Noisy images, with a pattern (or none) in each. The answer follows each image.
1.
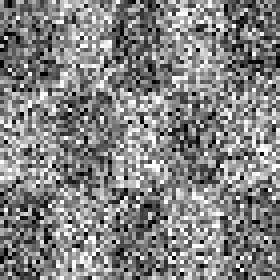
a checkerboard
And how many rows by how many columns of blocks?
3 by 5
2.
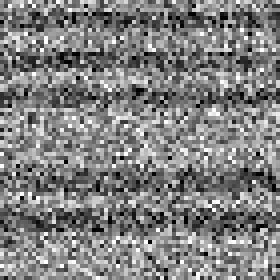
bands of rows
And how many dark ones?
5
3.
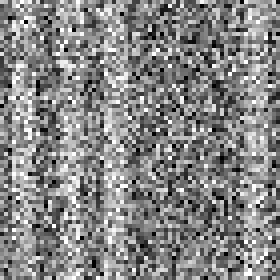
bands of columns
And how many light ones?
4
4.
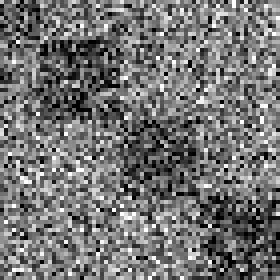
blocks along the diagonal
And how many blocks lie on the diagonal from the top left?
4
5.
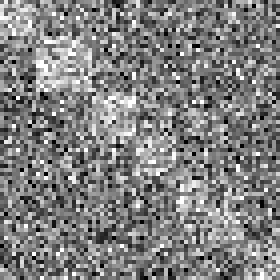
blocks along the diagonal
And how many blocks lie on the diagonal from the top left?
7
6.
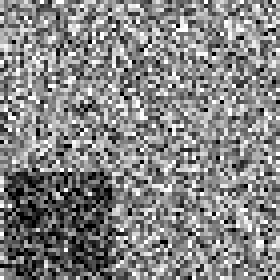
one block
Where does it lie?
bottom left
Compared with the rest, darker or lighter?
darker
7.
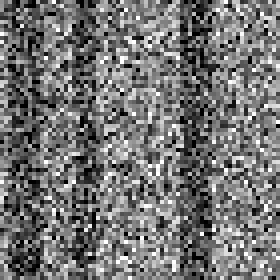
bands of columns
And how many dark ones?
3
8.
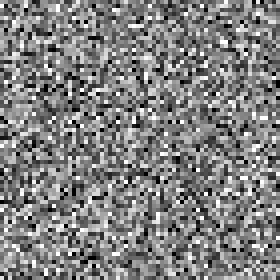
only noise
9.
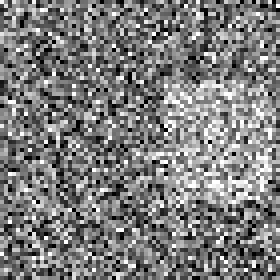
one block
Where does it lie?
middle right
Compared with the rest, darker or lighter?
lighter
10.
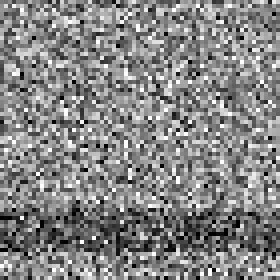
one band of rows
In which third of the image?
bottom
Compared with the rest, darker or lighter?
darker
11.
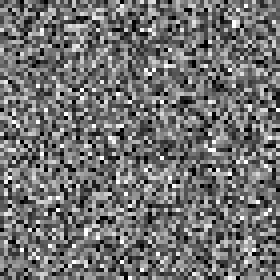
only noise
